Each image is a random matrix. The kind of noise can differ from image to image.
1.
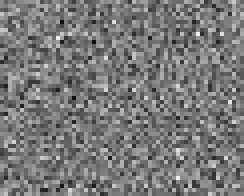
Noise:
low rank plus noise
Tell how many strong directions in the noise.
five to eight
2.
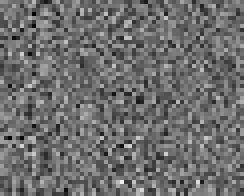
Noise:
low rank plus noise
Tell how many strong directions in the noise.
three or four
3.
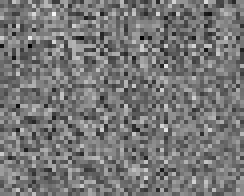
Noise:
low rank plus noise
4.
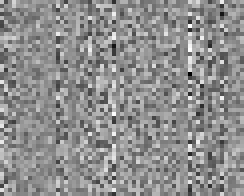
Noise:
columns of uneven size
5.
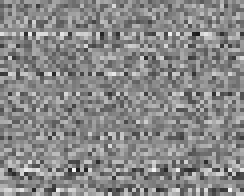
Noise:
rows of uneven size
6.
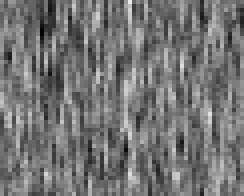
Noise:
streaked along the columns
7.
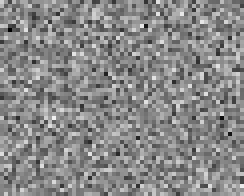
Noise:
independent entries
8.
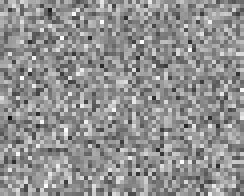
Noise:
independent entries
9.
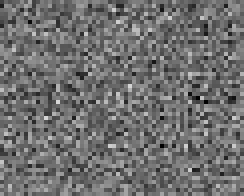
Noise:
low rank plus noise
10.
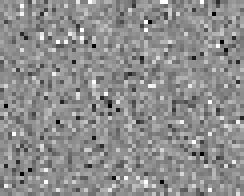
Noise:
heavy tails
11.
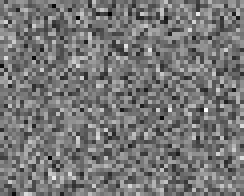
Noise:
independent entries
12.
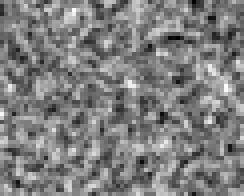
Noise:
blotchy
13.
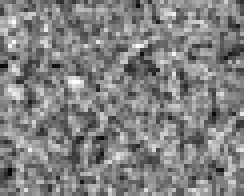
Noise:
blotchy
